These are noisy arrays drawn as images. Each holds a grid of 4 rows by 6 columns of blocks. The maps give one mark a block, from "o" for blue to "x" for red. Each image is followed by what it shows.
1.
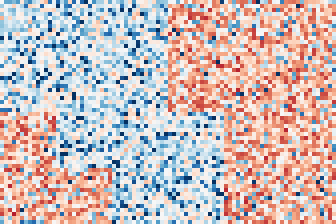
oooxxx
oooxxx
xoooxx
xxooxx
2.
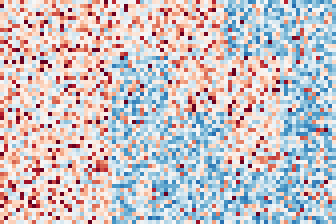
xxxxoo
xxoxxo
xxooxo
xxoooo
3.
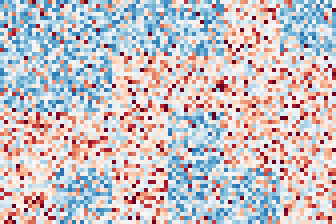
ooooxo
ooxxxx
xxxoxx
xoxoox
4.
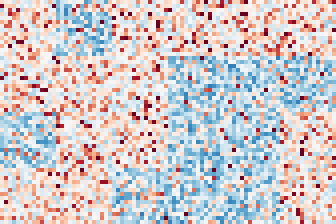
xoxxxx
xxxooo
oxxoox
xxooox
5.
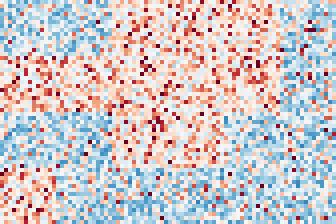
ooxxxo
xxxxxo
ooxxoo
xooooo
